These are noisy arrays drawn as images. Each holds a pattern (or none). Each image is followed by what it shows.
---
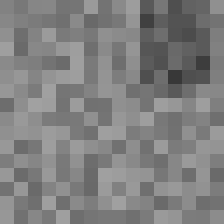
one block
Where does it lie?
top right
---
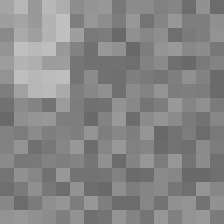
one block
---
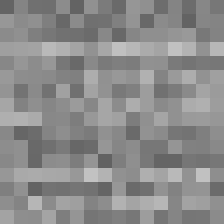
bands of rows
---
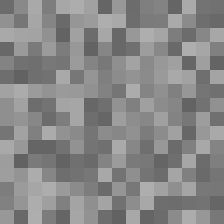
only noise
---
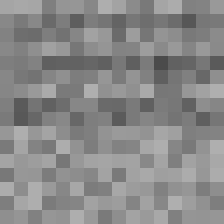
bands of rows
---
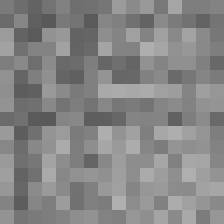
bands of rows crossing bands of columns
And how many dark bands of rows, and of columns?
3 and 2
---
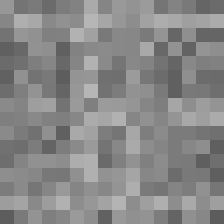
bands of rows crossing bands of columns
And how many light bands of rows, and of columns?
3 and 2
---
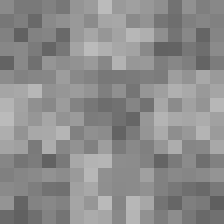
a checkerboard
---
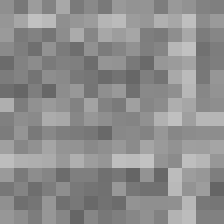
bands of rows crossing bands of columns
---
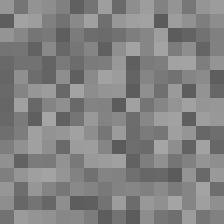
only noise
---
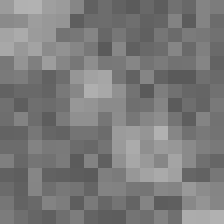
blocks along the diagonal
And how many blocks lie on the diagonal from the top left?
4
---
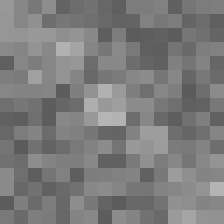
blocks along the diagonal
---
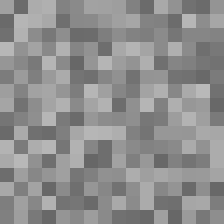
only noise
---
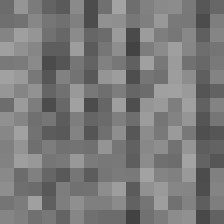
bands of columns
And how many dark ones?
4
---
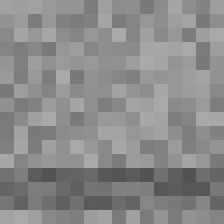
one band of rows
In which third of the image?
bottom
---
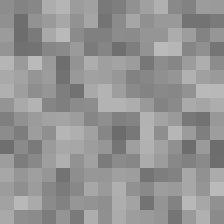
a checkerboard
